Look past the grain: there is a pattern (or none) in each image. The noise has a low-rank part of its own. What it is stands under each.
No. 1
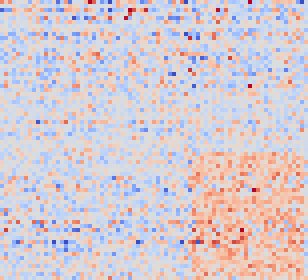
one block
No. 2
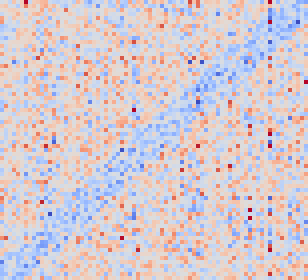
a diagonal band
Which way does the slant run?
bottom left to top right
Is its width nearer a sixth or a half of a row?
a sixth
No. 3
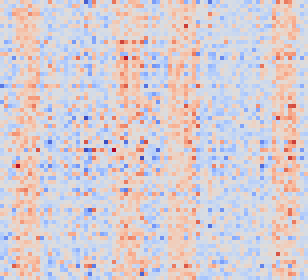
bands of columns
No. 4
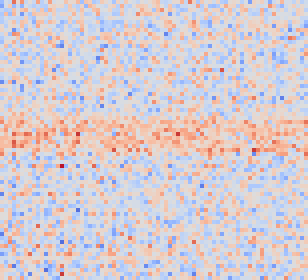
one band of rows
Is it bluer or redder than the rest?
redder
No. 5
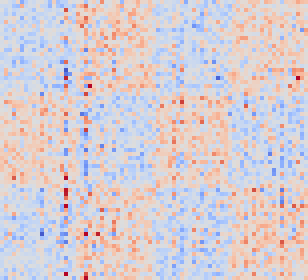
a checkerboard
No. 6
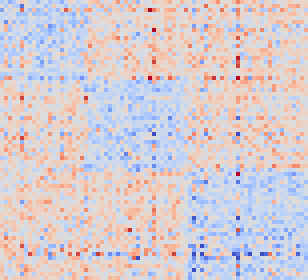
blocks along the diagonal
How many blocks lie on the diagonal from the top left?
3
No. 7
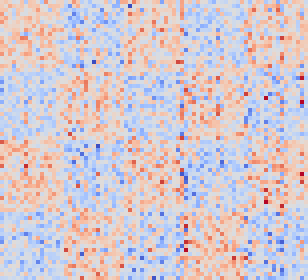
a checkerboard
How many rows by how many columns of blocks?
4 by 5
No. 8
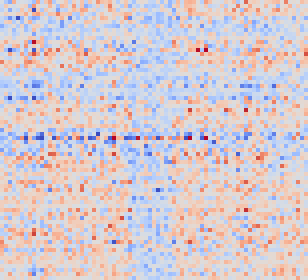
bands of rows crossing bands of columns
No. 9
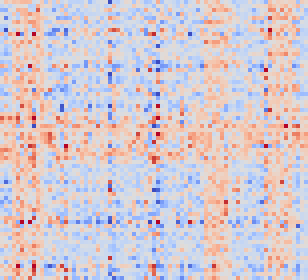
bands of rows crossing bands of columns
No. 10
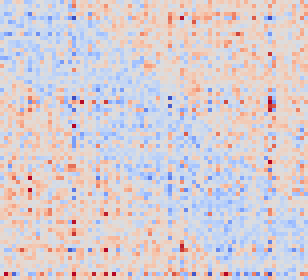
a diagonal band
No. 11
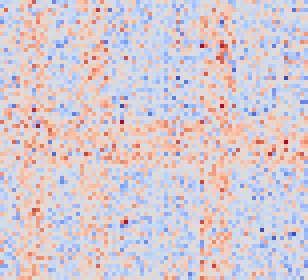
bands of rows crossing bands of columns
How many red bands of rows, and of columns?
1 and 3
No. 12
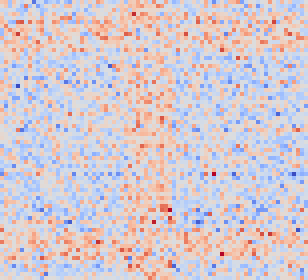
bands of rows crossing bands of columns
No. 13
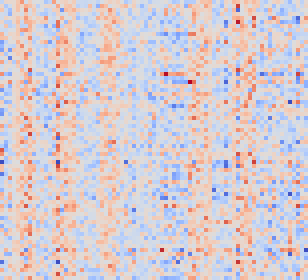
bands of columns
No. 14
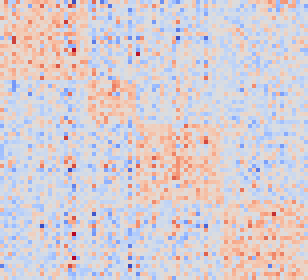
blocks along the diagonal
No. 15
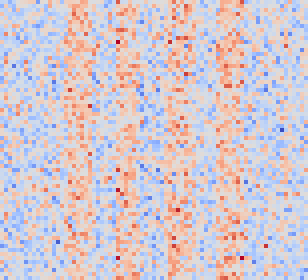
bands of columns
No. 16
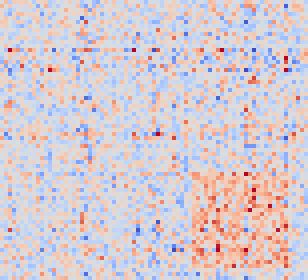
one block
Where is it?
bottom right
